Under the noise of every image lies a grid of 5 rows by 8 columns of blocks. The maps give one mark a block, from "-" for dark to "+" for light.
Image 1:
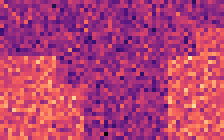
--------
-------+
++----++
+++---++
+++---++
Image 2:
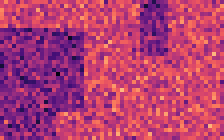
+++++-++
---++-++
---+++++
---+++++
--++++++
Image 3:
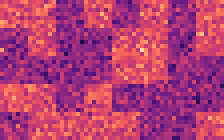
++-+-+-+
-+--++-+
----++--
++-+----
-++++--+
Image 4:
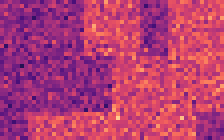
---++-++
---++-++
----++++
----++++
-++++++-
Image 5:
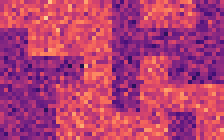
++++-++-
-+++----
---+-+--
--++-+++
--++++-+
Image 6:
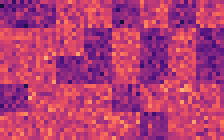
--++-+-+
+++-+-+-
++--+-+-
-+++-+++
+++++-++
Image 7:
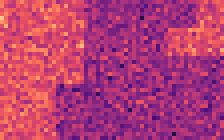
+++----+
+++---++
+++-----
++------
++------
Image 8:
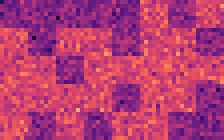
-----+-+
+-++-++-
++-+++++
++++-++-
+-+-++--
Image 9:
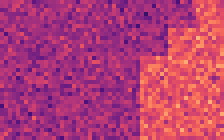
-------+
------++
-----+++
-----+++
-----+++
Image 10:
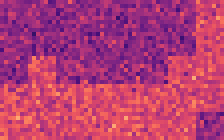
-------+
-------+
-+----++
++++++++
+++++++-
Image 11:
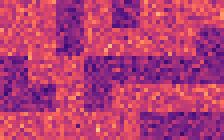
++-+-+++
++-++++-
-++-----
--+-++++
+++++---
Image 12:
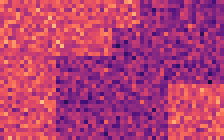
+++++---
++++----
++------
++----++
++----++
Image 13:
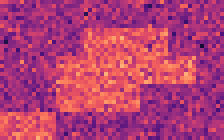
--------
---+++--
--+++++-
--+++---
++------
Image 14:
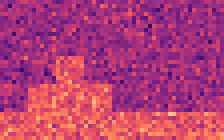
--------
--------
--+-----
-+++----
++++++++
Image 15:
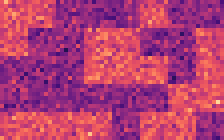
++---+--
+--++--+
---+++-+
------++
++++-++-
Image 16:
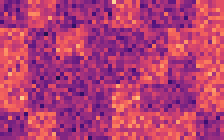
-+--+--+
+-+---++
+----+-+
+---+--+
-+--+++-
